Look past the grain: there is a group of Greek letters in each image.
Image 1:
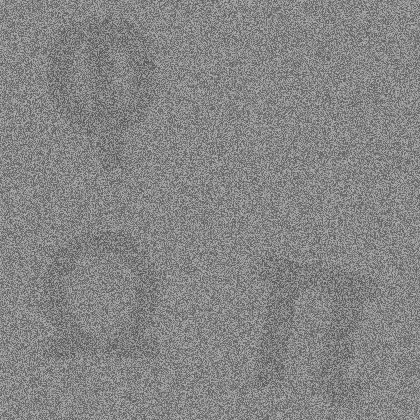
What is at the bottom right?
pi
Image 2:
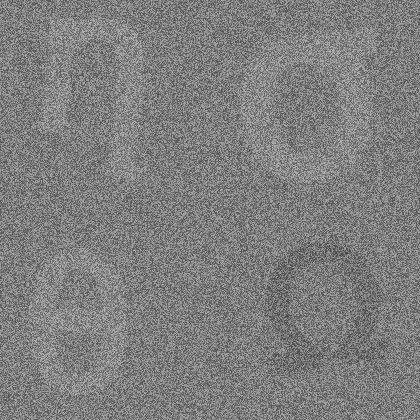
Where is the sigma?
top right
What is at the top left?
eta
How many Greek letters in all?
4
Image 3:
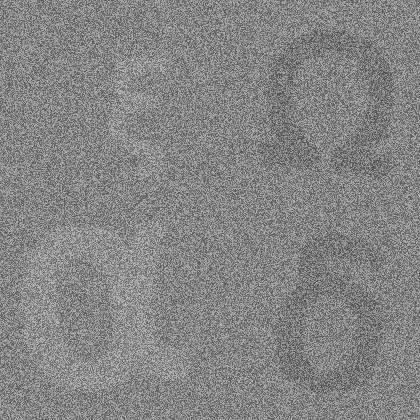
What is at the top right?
omega
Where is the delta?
bottom right
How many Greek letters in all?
4
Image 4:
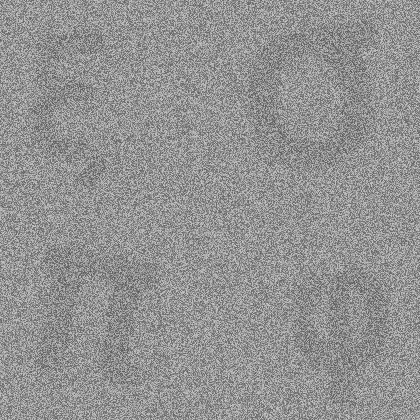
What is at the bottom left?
pi
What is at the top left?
xi
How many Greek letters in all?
4
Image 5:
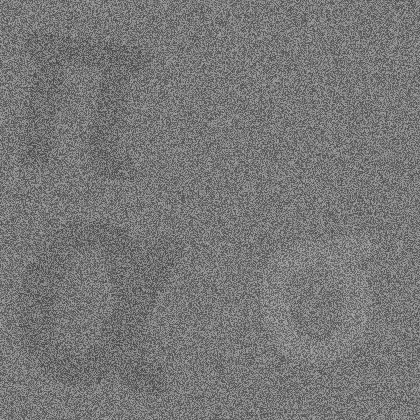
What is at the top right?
nothing
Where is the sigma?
bottom right
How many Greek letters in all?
3
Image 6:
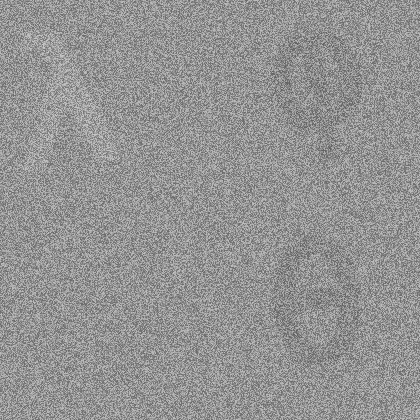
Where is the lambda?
top left
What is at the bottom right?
theta
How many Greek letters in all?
3
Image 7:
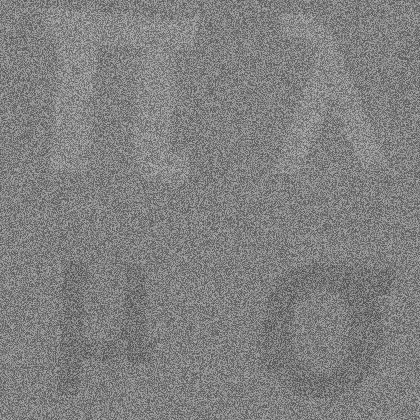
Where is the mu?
bottom left
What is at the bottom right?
sigma
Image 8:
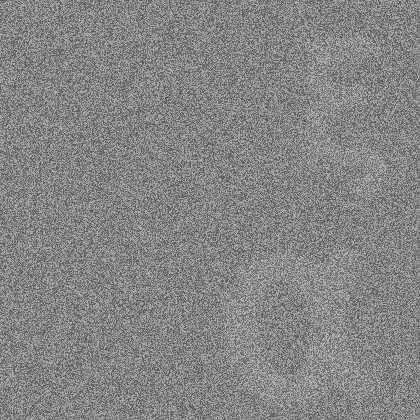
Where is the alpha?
bottom right
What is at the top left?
nothing
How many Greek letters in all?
2
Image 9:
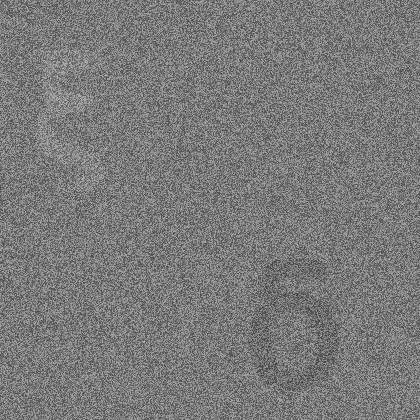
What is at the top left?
xi
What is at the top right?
nothing
